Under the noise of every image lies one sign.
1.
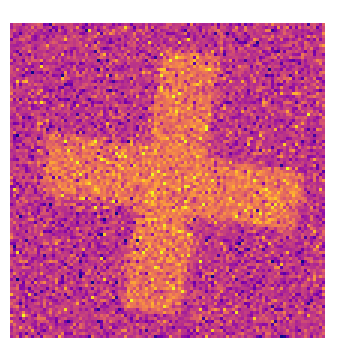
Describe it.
light plus sign
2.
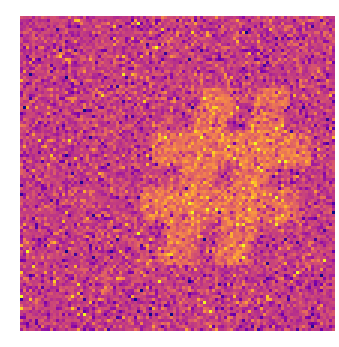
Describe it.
light hash sign
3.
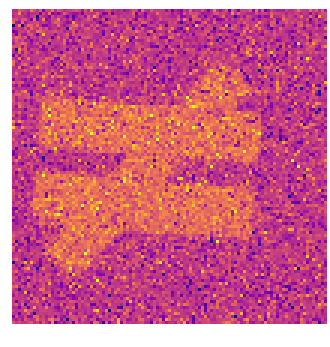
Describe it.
light not-equal sign
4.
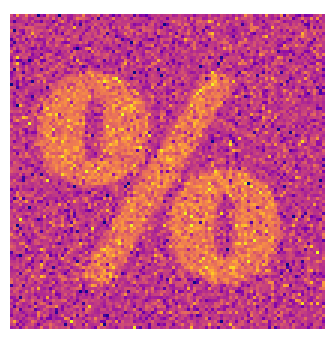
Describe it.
light percent sign
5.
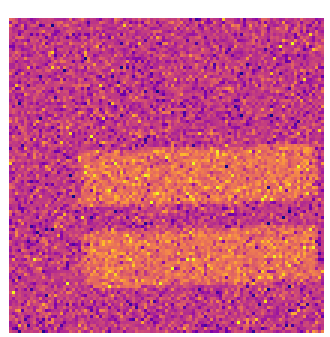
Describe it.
light equals sign
